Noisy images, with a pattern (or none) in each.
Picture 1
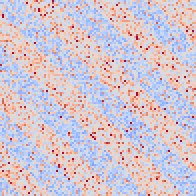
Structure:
diagonal stripes
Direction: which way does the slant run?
top left to bottom right
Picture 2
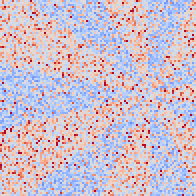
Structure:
spokes from one point
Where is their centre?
middle right
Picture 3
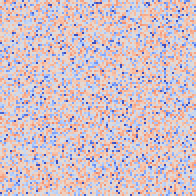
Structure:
only noise
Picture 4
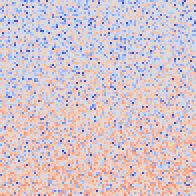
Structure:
a smooth slope
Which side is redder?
bottom
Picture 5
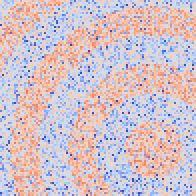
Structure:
rings round one point
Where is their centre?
bottom right
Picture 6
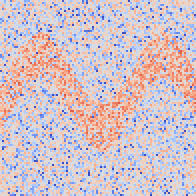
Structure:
a wavy band
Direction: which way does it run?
left to right
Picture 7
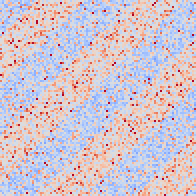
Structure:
diagonal stripes
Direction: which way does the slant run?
bottom left to top right
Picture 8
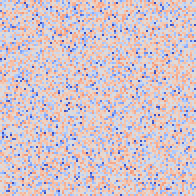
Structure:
only noise
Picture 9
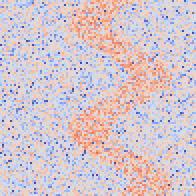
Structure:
a wavy band
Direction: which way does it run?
top to bottom
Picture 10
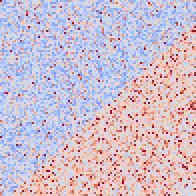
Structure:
a sharp edge
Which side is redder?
bottom right
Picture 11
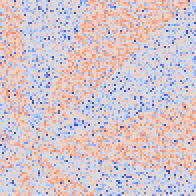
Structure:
spokes from one point
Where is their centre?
bottom left
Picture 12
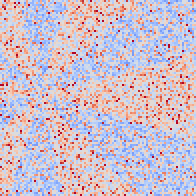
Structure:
spokes from one point
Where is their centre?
middle left
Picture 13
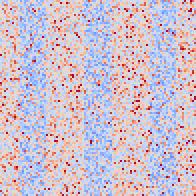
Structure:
vertical stripes
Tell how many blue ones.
3
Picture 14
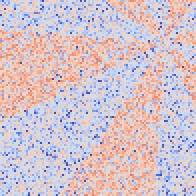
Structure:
spokes from one point
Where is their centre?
top right
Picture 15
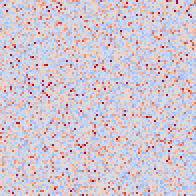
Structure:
only noise
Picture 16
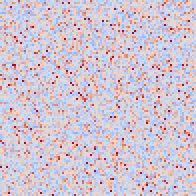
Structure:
only noise
